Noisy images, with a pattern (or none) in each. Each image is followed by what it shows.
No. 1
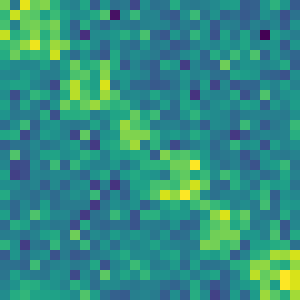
blocks along the diagonal
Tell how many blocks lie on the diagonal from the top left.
6
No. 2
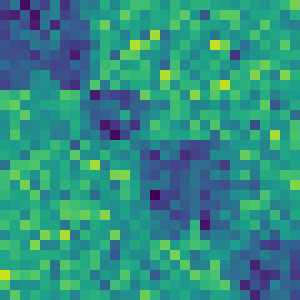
blocks along the diagonal
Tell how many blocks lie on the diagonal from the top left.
4
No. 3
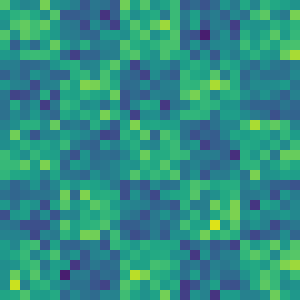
a checkerboard
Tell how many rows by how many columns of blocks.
5 by 5
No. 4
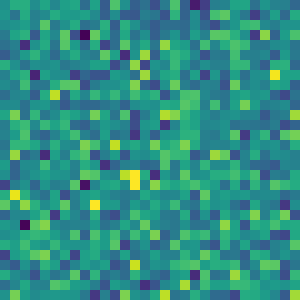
only noise
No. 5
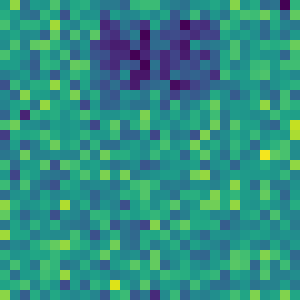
one block
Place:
top middle
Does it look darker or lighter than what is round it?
darker
